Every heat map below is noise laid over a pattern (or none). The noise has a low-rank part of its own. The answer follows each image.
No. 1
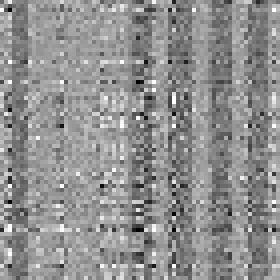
bands of columns
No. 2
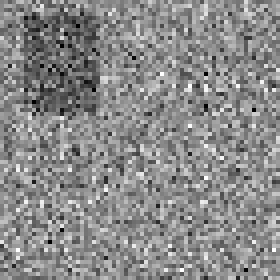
one block
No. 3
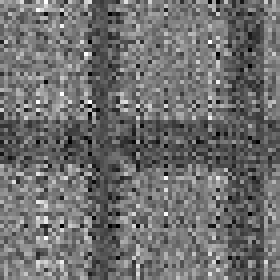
bands of rows crossing bands of columns
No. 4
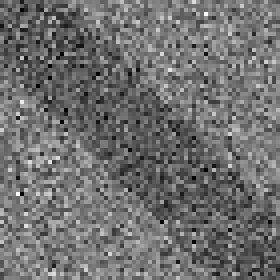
a diagonal band
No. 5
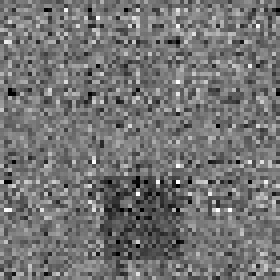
one block
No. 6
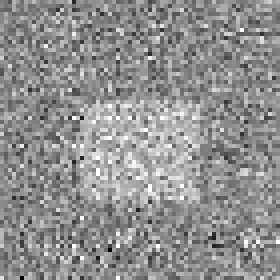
one block
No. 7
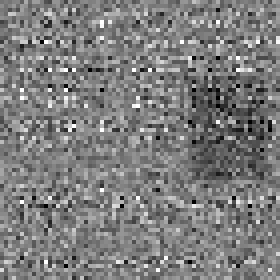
one block
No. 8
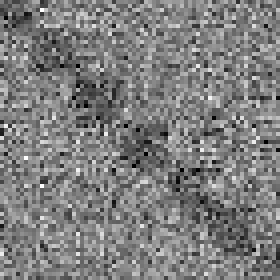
blocks along the diagonal
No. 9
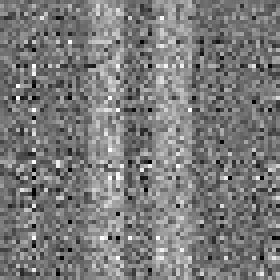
bands of columns
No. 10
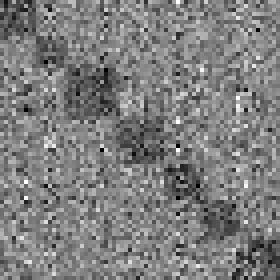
blocks along the diagonal
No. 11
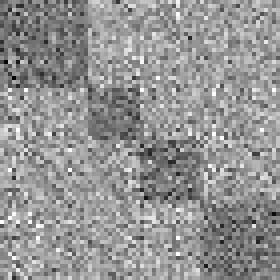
blocks along the diagonal
